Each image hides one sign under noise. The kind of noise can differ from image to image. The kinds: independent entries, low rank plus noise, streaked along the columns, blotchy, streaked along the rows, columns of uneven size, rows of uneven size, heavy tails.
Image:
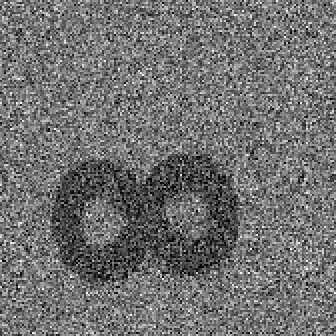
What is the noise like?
low rank plus noise
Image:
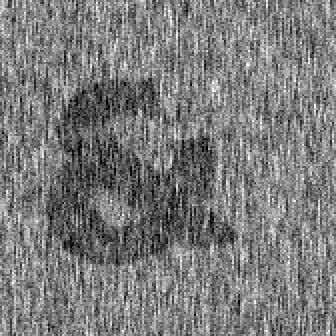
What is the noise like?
streaked along the columns
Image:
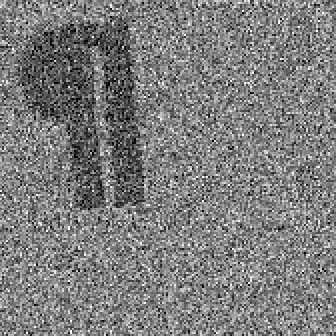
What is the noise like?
low rank plus noise
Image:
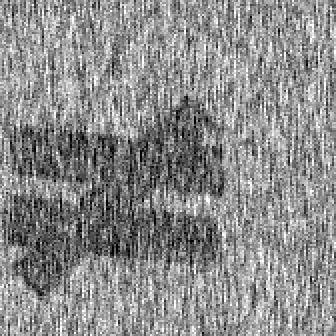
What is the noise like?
streaked along the columns
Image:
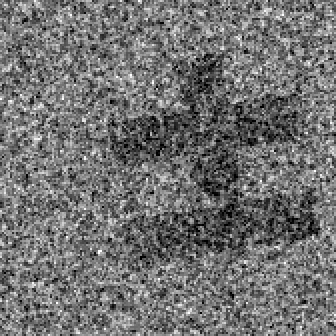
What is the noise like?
blotchy
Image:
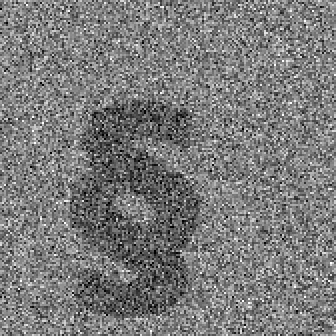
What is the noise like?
independent entries
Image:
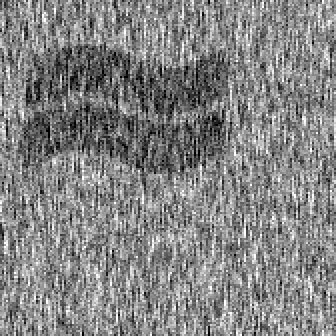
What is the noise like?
streaked along the columns
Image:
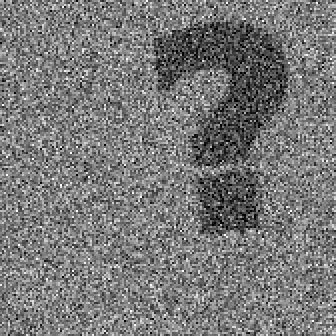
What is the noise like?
low rank plus noise
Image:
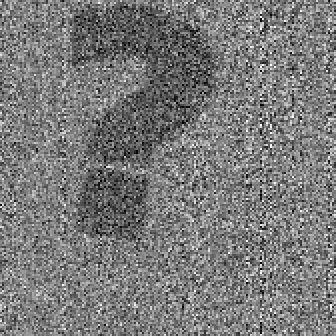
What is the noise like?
columns of uneven size
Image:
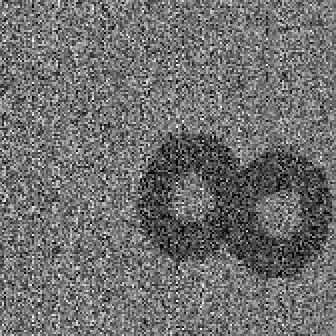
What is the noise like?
columns of uneven size
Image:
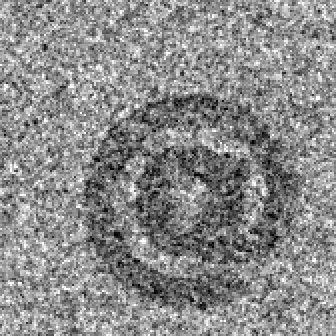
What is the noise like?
blotchy
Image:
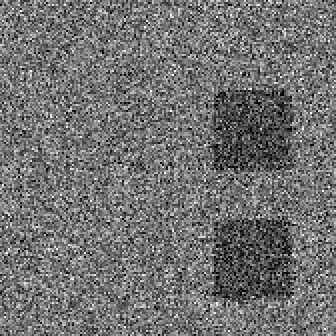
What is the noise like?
low rank plus noise
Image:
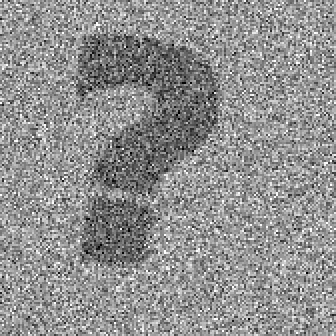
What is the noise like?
low rank plus noise
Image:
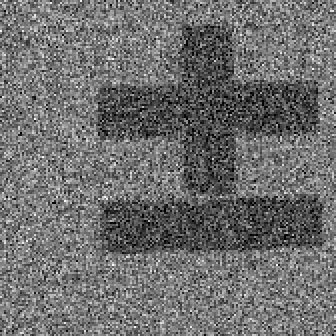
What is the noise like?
low rank plus noise
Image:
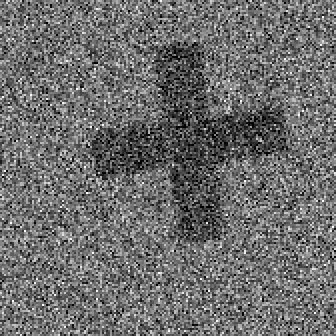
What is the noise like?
independent entries
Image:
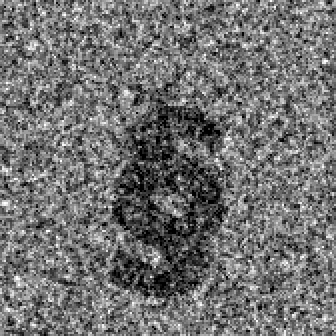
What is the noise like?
blotchy
